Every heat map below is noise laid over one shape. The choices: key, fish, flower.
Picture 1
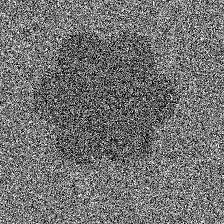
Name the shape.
flower
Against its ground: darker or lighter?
darker
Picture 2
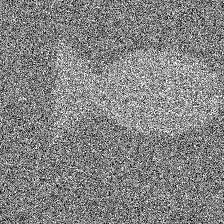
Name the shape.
fish
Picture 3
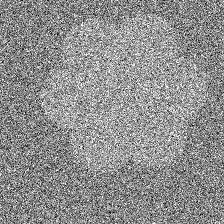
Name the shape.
flower
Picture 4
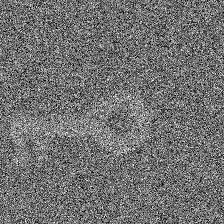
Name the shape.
key
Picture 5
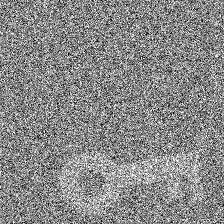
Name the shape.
key
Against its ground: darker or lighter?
lighter
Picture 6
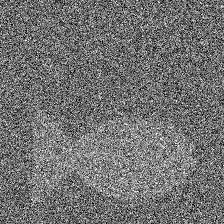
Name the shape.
fish
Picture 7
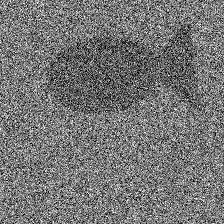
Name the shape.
fish
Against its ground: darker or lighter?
darker
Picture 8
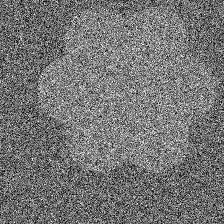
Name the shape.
flower
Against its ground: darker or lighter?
lighter
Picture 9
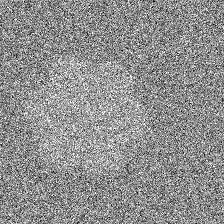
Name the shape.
flower
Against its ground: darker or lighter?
lighter
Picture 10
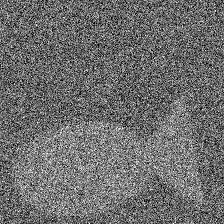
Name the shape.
fish
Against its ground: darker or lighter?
lighter
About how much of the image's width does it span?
nearly all
